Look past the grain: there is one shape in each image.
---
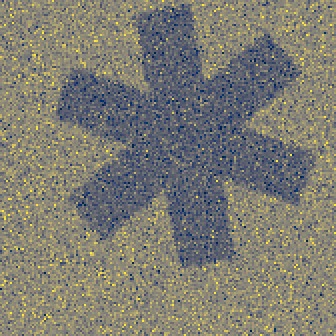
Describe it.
dark asterisk
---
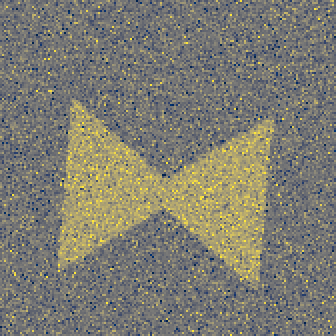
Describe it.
light bow tie
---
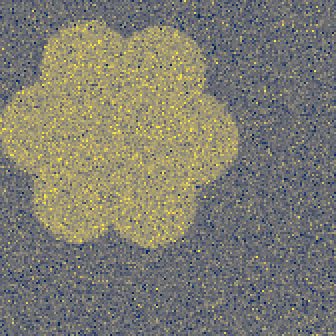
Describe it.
light flower
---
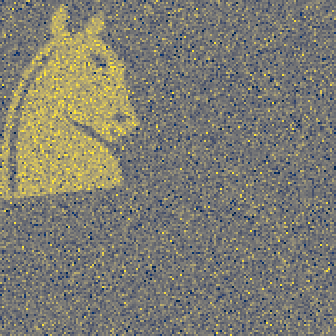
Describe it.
light chess knight
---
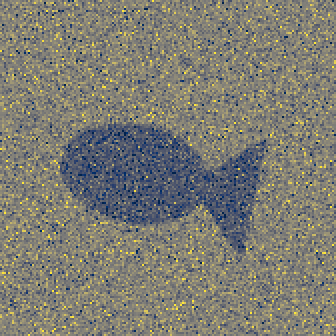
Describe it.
dark fish
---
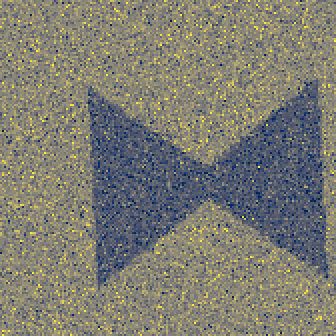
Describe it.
dark bow tie
